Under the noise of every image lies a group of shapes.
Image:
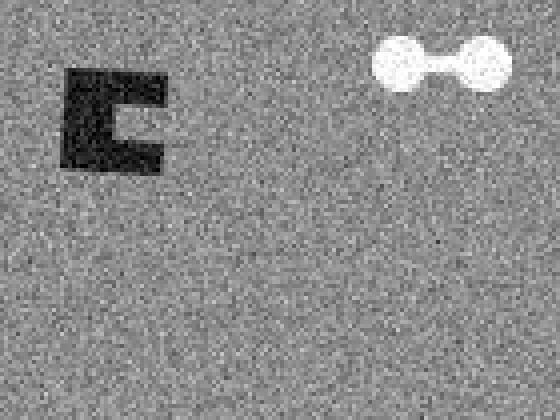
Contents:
top left: dark square with a notch; top right: light dumbbell
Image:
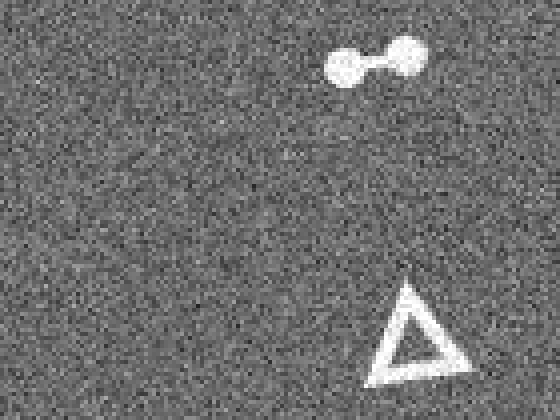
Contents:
top right: light dumbbell; bottom right: light triangle frame
